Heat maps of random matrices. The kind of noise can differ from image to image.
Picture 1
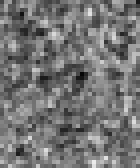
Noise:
blotchy
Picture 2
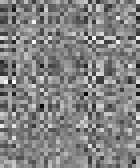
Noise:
low rank plus noise
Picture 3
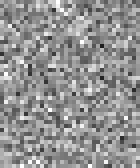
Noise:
independent entries
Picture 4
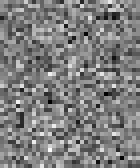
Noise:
low rank plus noise
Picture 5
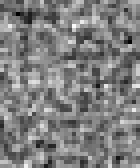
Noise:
blotchy
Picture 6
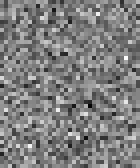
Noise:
independent entries
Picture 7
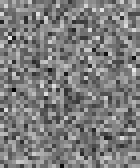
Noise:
independent entries
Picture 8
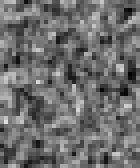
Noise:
blotchy
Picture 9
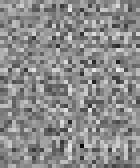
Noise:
low rank plus noise
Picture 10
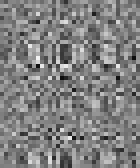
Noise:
low rank plus noise
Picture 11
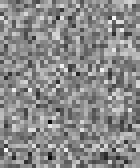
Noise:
low rank plus noise
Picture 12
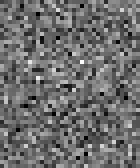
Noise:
independent entries
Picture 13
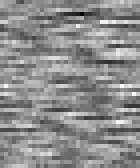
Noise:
streaked along the rows
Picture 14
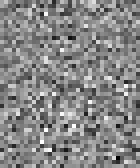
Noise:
low rank plus noise
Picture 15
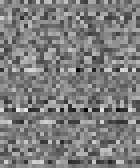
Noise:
rows of uneven size
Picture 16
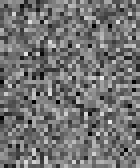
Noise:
independent entries
